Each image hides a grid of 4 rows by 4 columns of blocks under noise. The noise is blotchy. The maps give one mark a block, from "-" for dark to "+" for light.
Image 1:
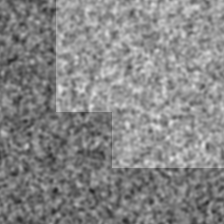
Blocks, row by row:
- + + +
- + + +
- - + +
- - - -
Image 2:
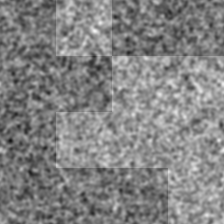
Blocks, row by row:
- + - -
- - + +
- + + +
- - - +
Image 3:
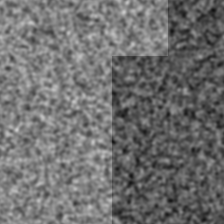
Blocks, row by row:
+ + + -
+ + - -
+ + - -
+ + - -
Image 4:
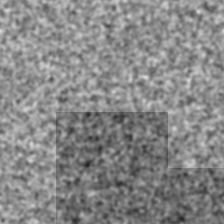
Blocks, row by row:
+ + + +
+ + + +
+ - - +
+ - - -
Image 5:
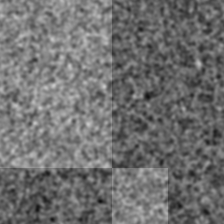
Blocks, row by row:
+ + - -
+ + - -
+ + - -
- - + -
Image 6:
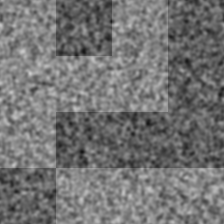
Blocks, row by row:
+ - + -
+ + + -
+ - - -
- + + +
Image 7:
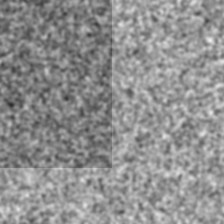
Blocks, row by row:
- - + +
- - + +
- - + +
+ + + +
